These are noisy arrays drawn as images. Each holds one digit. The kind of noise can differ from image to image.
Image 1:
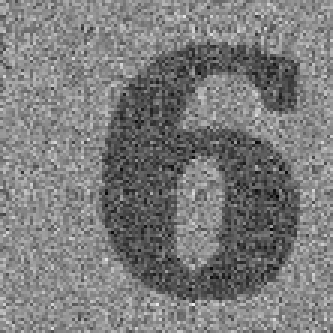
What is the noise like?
low rank plus noise
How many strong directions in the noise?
three or four
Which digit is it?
6
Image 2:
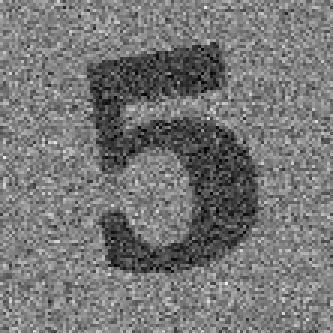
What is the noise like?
low rank plus noise
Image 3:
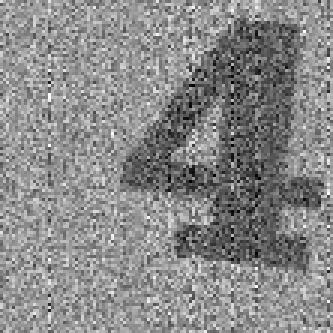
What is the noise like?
columns of uneven size
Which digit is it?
4
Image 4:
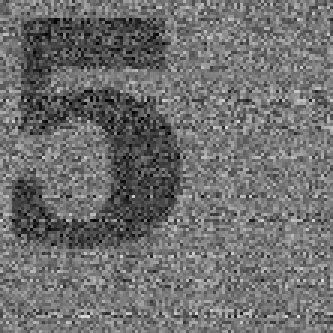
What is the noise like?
rows of uneven size
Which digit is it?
5
